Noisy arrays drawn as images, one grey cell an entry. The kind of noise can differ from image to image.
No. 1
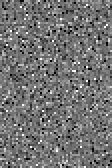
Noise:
heavy tails
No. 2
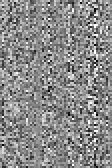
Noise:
columns of uneven size
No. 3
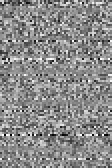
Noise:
rows of uneven size
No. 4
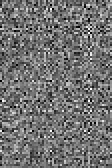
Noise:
low rank plus noise
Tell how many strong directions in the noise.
three or four
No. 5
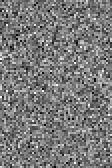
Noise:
independent entries
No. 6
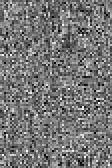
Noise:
low rank plus noise
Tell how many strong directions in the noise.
five to eight
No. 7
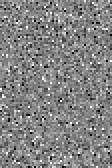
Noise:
heavy tails
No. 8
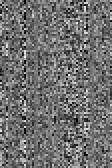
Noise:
columns of uneven size
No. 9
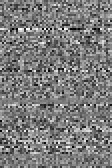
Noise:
rows of uneven size
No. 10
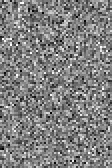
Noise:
independent entries
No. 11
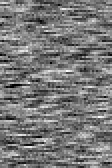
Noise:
streaked along the rows
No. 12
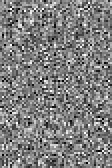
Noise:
low rank plus noise
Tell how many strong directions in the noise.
three or four
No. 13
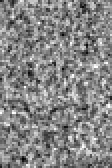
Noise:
blotchy
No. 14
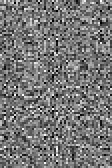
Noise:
low rank plus noise
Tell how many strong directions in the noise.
three or four
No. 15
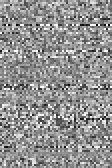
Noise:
rows of uneven size
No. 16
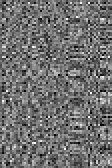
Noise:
low rank plus noise
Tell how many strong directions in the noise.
one
